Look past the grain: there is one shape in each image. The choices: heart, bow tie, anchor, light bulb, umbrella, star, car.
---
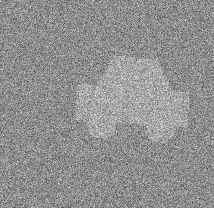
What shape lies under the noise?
car
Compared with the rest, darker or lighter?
lighter
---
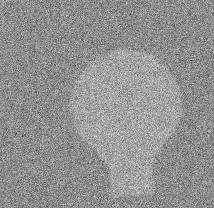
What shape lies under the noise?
light bulb
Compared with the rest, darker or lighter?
lighter
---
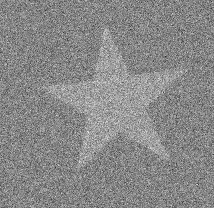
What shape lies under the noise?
star
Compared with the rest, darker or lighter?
lighter
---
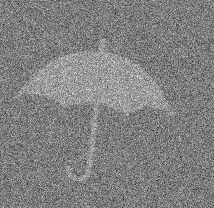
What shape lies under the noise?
umbrella
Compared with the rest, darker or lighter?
lighter
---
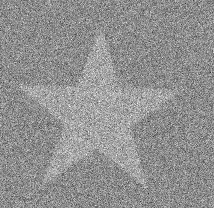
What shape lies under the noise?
star
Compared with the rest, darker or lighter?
lighter
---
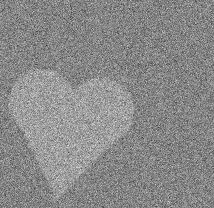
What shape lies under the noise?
heart
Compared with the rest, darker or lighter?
lighter
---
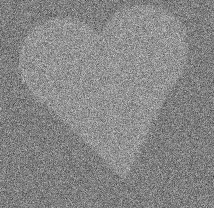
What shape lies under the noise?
heart
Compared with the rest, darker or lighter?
lighter
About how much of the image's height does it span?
nearly all
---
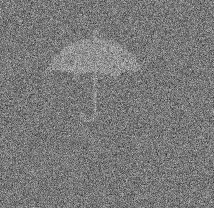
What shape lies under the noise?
umbrella
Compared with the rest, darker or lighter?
lighter
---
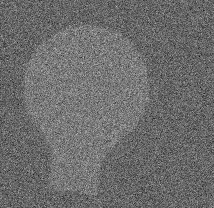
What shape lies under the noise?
light bulb
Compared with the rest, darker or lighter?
lighter
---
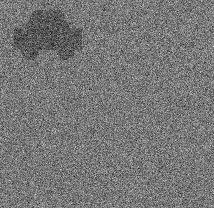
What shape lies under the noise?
car
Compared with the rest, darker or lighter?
darker
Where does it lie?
top left
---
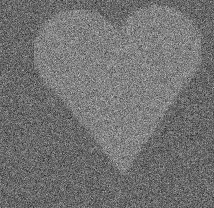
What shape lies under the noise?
heart
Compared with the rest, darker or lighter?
lighter
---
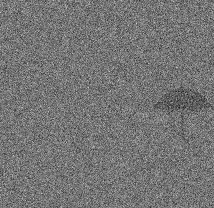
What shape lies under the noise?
umbrella
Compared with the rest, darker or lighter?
darker
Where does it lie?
middle right
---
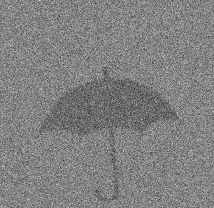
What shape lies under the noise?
umbrella
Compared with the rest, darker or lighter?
darker
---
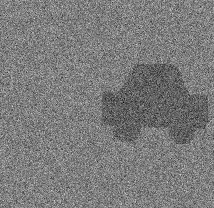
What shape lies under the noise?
car
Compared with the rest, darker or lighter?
darker
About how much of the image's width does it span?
half
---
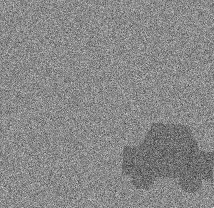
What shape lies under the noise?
car
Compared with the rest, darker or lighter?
darker
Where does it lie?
bottom right
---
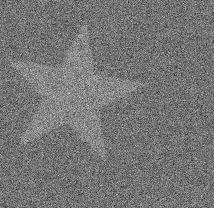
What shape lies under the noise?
star
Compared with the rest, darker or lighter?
lighter
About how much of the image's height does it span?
two thirds
